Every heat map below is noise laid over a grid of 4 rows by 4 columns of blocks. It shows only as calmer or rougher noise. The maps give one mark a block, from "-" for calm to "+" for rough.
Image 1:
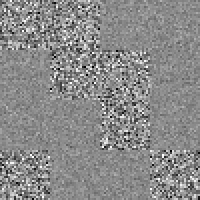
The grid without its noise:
++--
-++-
--+-
+--+
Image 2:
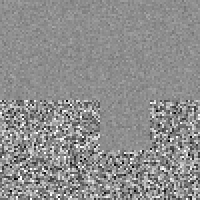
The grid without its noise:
----
----
++-+
++++
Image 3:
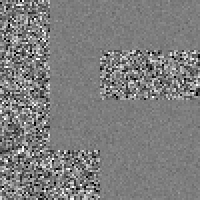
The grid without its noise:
+---
+-++
+---
++--
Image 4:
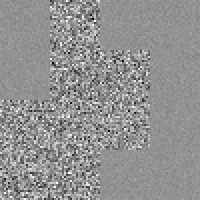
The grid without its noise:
-+--
-++-
+++-
++--
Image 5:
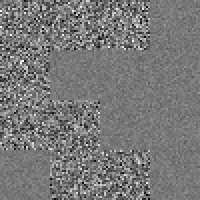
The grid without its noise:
+++-
+---
++--
-++-
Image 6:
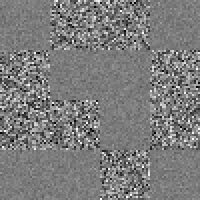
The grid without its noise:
-++-
+--+
++-+
--+-
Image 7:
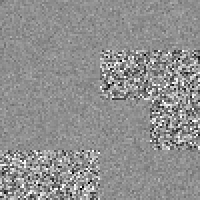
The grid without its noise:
----
--++
---+
++--
